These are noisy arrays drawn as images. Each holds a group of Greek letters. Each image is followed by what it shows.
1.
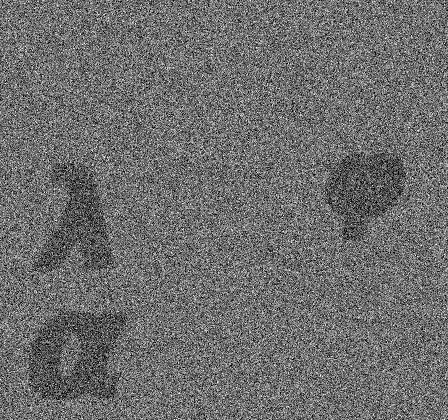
middle left: lambda; middle right: phi; bottom left: alpha
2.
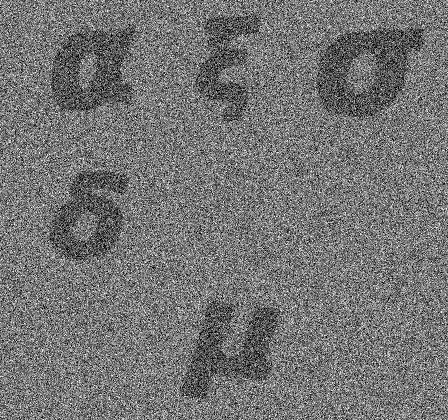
top left: alpha; top middle: xi; top right: sigma; middle left: delta; bottom middle: mu
